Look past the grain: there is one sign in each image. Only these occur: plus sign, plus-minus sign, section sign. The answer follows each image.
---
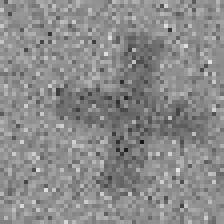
plus sign
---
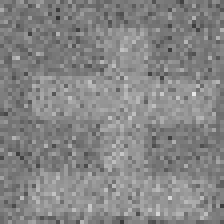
plus-minus sign
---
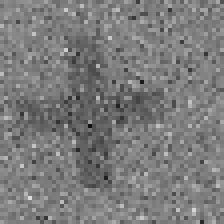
plus sign
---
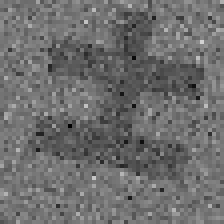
plus-minus sign
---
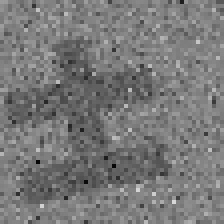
plus-minus sign
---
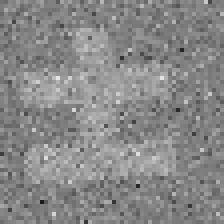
plus-minus sign
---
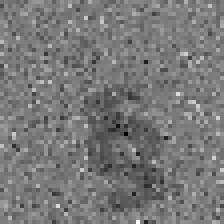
section sign
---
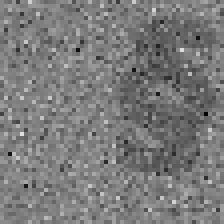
section sign
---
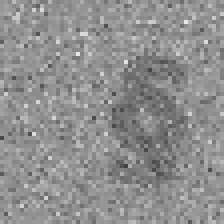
section sign
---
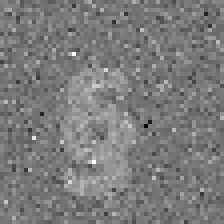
section sign
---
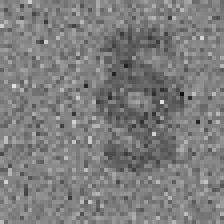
section sign
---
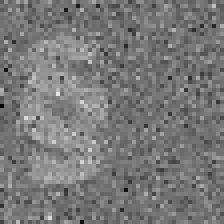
section sign
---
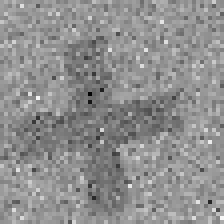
plus sign
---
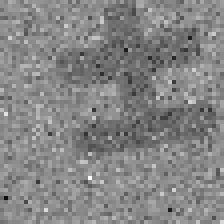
plus-minus sign
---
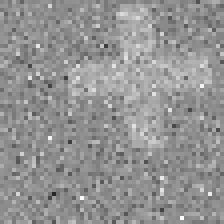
plus sign
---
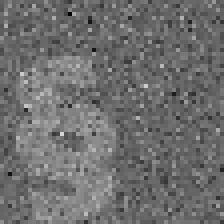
section sign
